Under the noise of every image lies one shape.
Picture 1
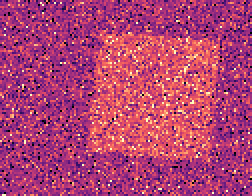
square
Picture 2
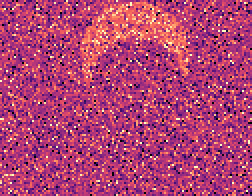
crescent
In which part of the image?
top middle
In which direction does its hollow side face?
down
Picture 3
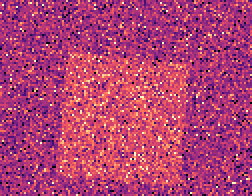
square
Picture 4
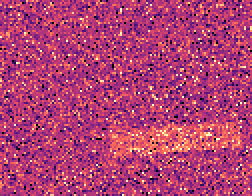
bar
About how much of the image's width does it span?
half
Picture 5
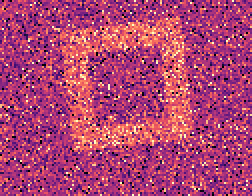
square frame
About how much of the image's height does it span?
two thirds
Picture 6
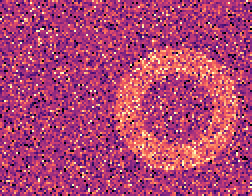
ring
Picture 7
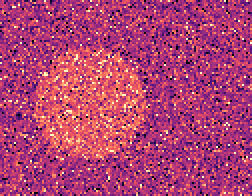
disc
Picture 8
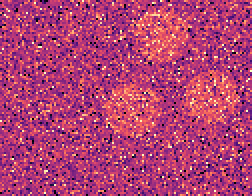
three dots
